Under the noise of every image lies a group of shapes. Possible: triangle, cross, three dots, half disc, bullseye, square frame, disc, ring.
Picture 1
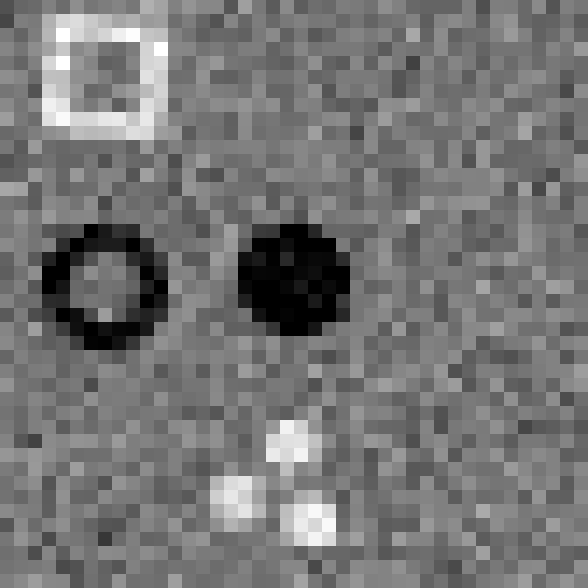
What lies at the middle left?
ring
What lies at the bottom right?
nothing
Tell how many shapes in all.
4
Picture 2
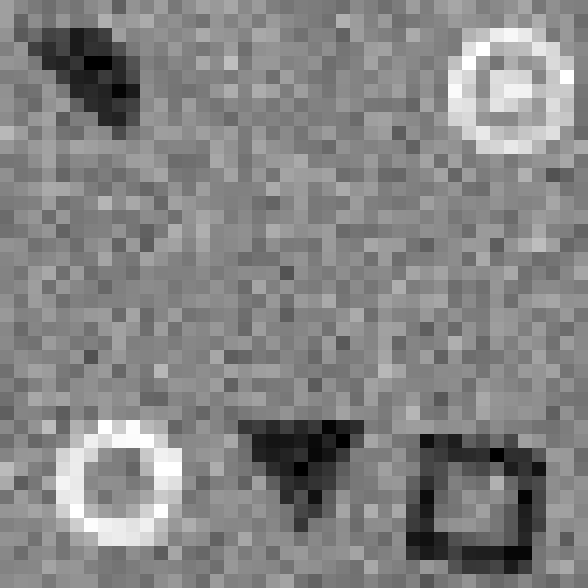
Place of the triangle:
bottom middle
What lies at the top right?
bullseye
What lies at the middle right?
nothing
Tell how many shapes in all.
5
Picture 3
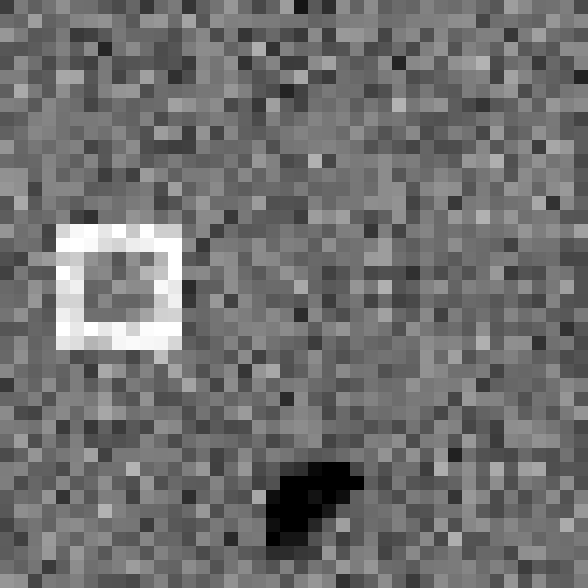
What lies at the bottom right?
nothing
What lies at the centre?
nothing
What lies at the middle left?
square frame
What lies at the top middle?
nothing
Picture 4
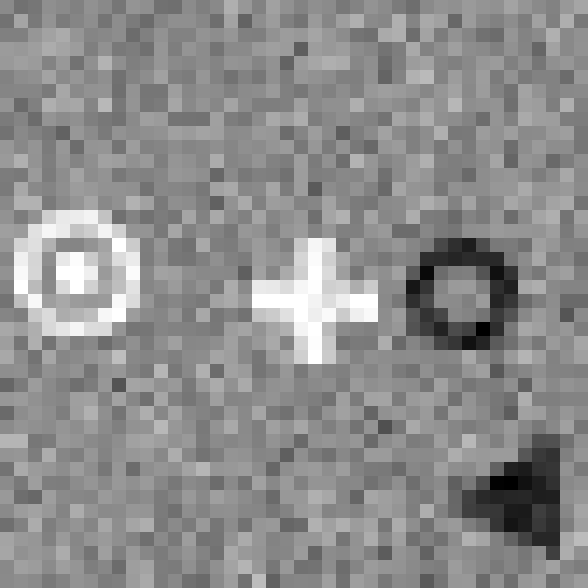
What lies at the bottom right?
triangle
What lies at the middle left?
bullseye
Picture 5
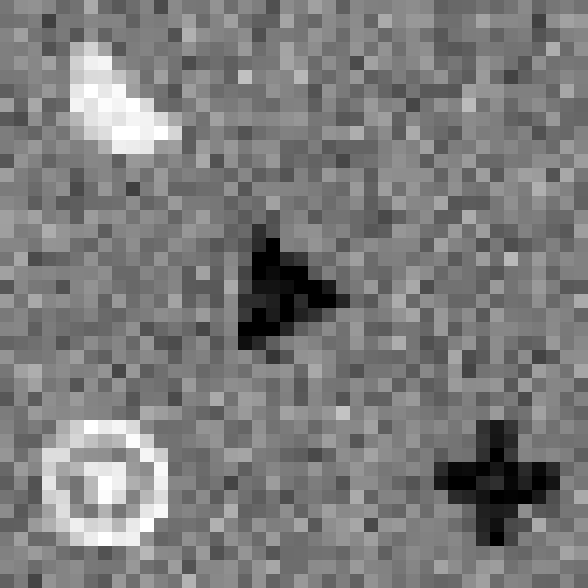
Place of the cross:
bottom right
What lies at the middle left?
nothing
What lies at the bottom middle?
nothing
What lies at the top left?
half disc
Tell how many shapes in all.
4
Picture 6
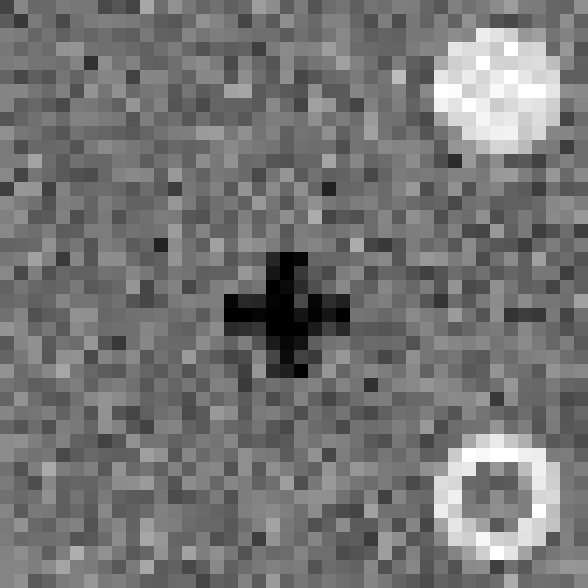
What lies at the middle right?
nothing
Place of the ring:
bottom right
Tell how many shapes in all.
3
